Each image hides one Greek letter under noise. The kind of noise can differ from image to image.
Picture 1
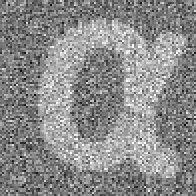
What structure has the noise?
low rank plus noise
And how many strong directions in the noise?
one
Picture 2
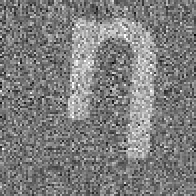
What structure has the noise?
low rank plus noise
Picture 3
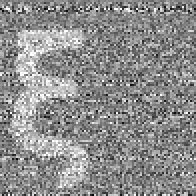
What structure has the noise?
rows of uneven size
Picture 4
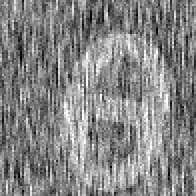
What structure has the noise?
streaked along the columns
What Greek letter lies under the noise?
theta
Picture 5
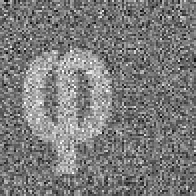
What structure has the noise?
low rank plus noise
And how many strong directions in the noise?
one
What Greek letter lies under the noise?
phi
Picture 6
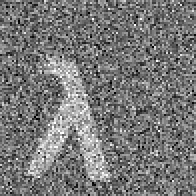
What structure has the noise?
independent entries
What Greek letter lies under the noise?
lambda
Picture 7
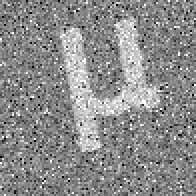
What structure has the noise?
heavy tails
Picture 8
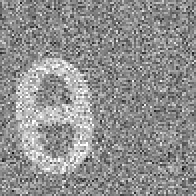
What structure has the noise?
low rank plus noise
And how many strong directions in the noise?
three or four
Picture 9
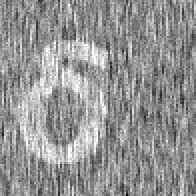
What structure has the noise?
streaked along the columns
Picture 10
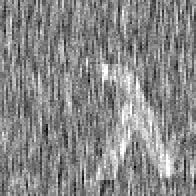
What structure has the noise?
streaked along the columns
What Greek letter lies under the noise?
lambda
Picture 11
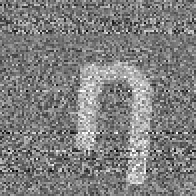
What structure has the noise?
rows of uneven size
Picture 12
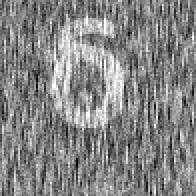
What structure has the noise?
streaked along the columns
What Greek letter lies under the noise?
delta
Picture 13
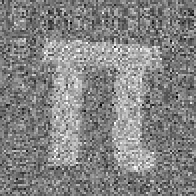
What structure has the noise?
low rank plus noise
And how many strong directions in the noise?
one
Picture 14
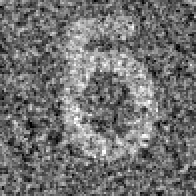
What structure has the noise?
blotchy
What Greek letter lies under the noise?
delta
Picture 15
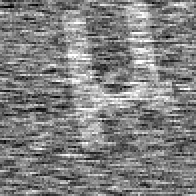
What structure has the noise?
streaked along the rows
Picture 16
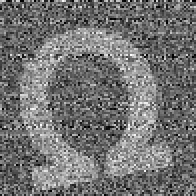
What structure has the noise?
rows of uneven size
